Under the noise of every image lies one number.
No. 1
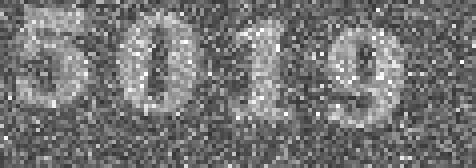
5019
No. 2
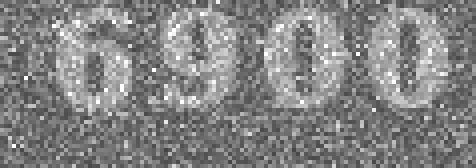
6900
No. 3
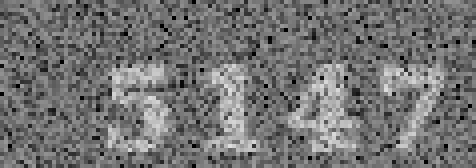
5147
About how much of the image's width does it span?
two thirds
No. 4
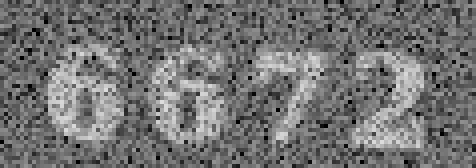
6672
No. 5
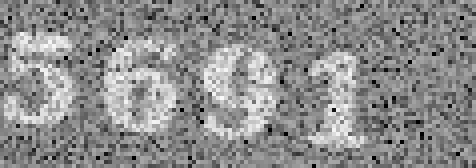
5691
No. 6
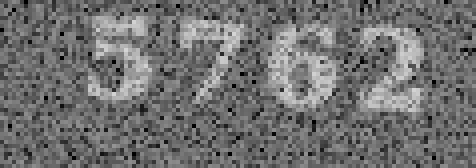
5762
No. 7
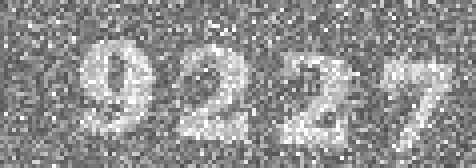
9227
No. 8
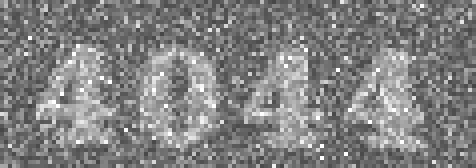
4044
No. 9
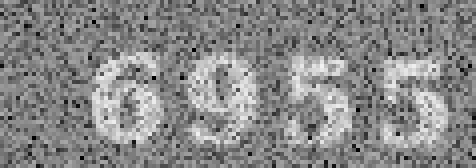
6955
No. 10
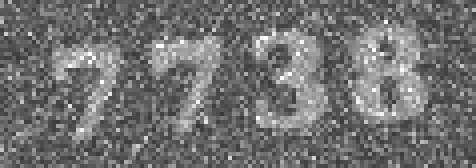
7738
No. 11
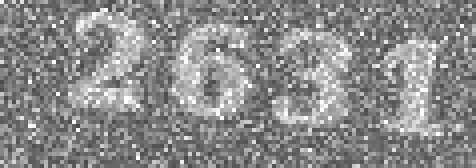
2631
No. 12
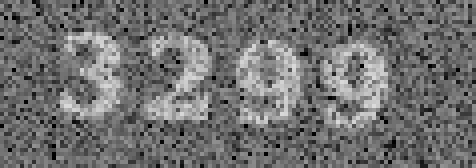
3299
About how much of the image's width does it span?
two thirds
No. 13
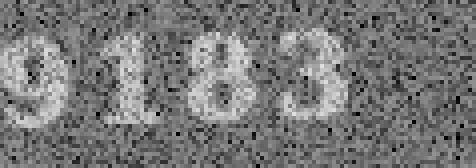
9183
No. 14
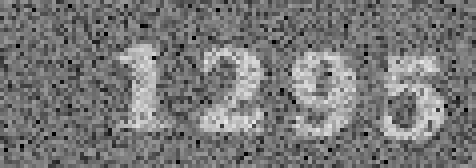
1295
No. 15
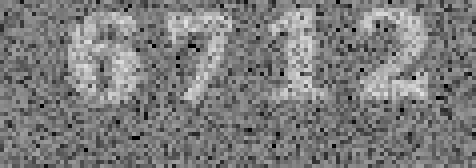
6712
